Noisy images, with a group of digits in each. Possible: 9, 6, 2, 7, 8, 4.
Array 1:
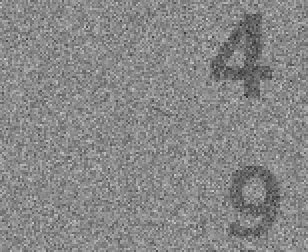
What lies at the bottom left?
nothing
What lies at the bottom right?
9
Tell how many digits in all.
2
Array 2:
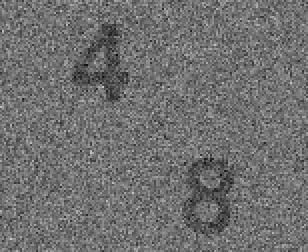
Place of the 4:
top left
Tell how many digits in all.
2
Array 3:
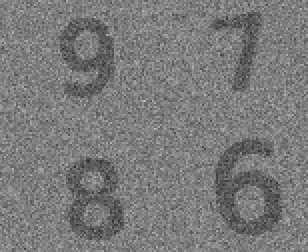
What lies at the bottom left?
8
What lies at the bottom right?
6
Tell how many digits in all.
4
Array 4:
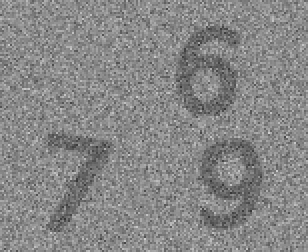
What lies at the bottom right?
9
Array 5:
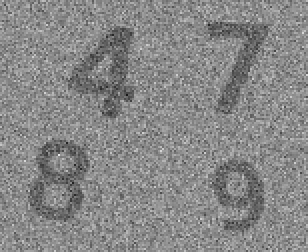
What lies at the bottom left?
8
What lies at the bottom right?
9
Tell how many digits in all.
4
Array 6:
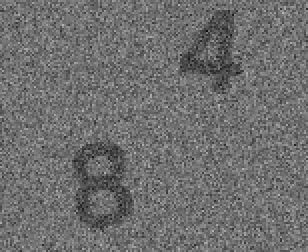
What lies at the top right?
4
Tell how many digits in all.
2
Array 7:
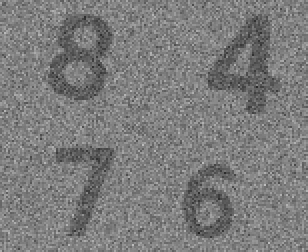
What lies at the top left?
8
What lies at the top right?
4
